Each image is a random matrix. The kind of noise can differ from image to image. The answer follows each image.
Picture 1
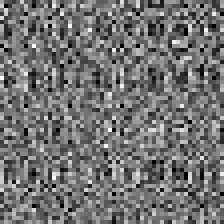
low rank plus noise
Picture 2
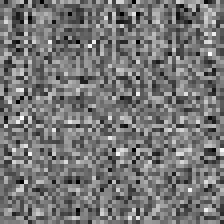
low rank plus noise
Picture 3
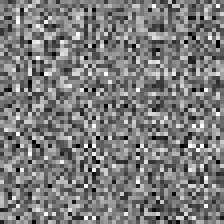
low rank plus noise
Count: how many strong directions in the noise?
two
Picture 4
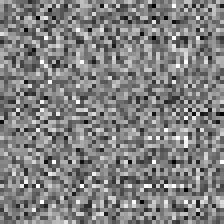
low rank plus noise
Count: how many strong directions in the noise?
three or four
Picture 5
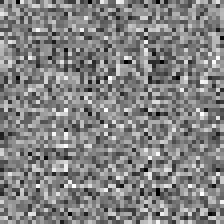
low rank plus noise
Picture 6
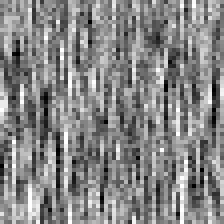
streaked along the columns
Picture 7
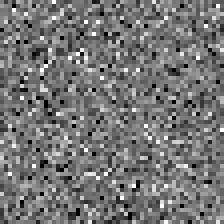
heavy tails
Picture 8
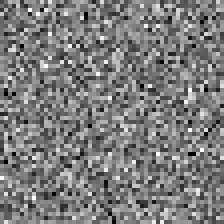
independent entries
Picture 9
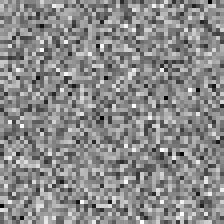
independent entries
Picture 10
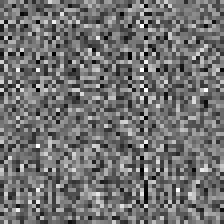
low rank plus noise
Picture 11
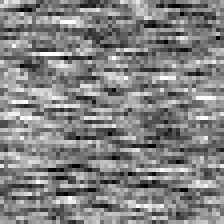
streaked along the rows
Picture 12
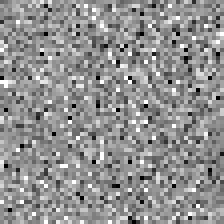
heavy tails
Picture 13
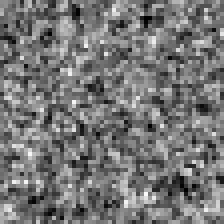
blotchy
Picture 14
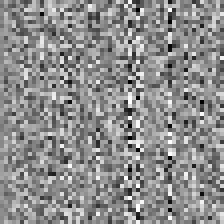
columns of uneven size
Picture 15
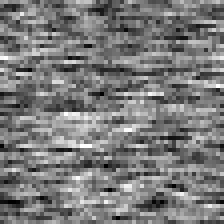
streaked along the rows
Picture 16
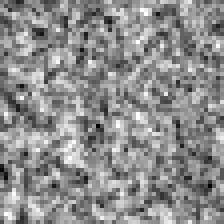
blotchy
